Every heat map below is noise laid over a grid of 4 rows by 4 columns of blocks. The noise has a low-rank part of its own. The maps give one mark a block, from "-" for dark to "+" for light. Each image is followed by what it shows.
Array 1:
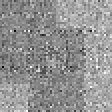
- - + +
- - - +
- - - +
+ - - +
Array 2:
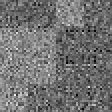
- - + -
+ + - -
+ + - -
+ - - -
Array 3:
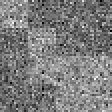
+ - - -
- + - -
- + + +
- - + +
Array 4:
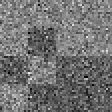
+ + + +
+ - + +
- + - -
+ - - -
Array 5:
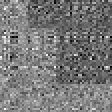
+ - - -
+ + - -
+ + - -
+ + + +
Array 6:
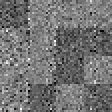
- + + +
+ + - -
+ + - +
+ - + -
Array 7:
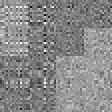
+ - - -
+ - - +
- - + +
- - + +
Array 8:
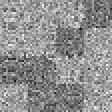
+ + + -
+ + - +
- - + +
+ - - +
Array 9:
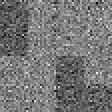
- + + +
- + + +
+ + - +
+ + - -
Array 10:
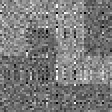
+ + + -
+ - + -
- - + +
- - - -
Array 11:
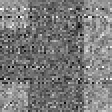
+ - - +
- - - +
- - - +
+ - - +
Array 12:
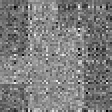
- + - -
- + + -
+ + + -
- + + -
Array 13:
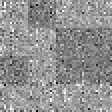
+ - + +
+ + - -
- + - -
+ + + +
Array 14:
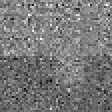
+ + + +
+ + + +
- - + -
- - - -
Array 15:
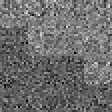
+ + + +
- + + +
- - - +
- - - -
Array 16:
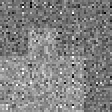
- - - -
- + - -
+ + + -
+ + + -
